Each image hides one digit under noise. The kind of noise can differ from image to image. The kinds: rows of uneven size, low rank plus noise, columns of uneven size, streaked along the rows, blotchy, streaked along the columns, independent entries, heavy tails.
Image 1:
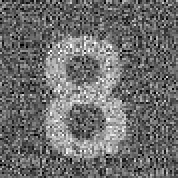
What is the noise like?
low rank plus noise
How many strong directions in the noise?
one
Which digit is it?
8
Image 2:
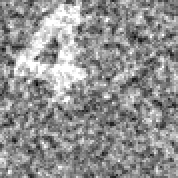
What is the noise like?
blotchy
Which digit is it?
4
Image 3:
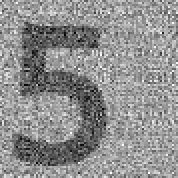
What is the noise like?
low rank plus noise
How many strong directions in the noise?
two
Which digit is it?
5
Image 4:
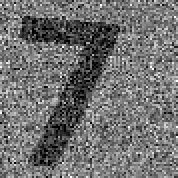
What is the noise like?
low rank plus noise
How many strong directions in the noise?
five to eight
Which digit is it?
7
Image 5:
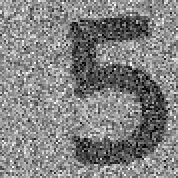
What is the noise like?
independent entries
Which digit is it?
5
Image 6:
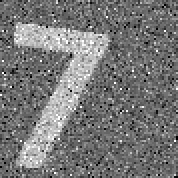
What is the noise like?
heavy tails
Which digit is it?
7
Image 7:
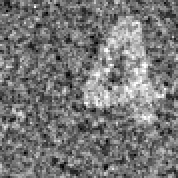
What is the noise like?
blotchy
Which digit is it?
4
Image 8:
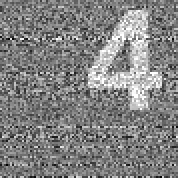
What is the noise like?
rows of uneven size
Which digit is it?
4
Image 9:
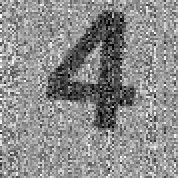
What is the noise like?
columns of uneven size
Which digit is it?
4
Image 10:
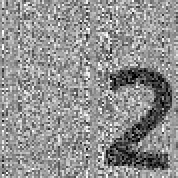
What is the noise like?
columns of uneven size
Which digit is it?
2
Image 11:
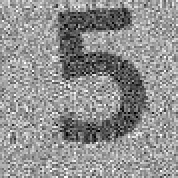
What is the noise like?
low rank plus noise
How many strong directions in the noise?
one
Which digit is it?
5
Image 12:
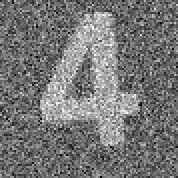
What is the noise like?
independent entries
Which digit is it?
4
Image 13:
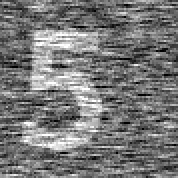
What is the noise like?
streaked along the rows
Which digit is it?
5
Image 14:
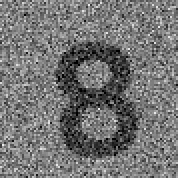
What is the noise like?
independent entries
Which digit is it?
8
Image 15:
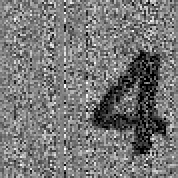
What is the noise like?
columns of uneven size
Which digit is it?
4
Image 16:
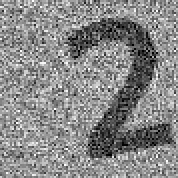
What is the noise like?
low rank plus noise
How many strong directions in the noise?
three or four
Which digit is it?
2
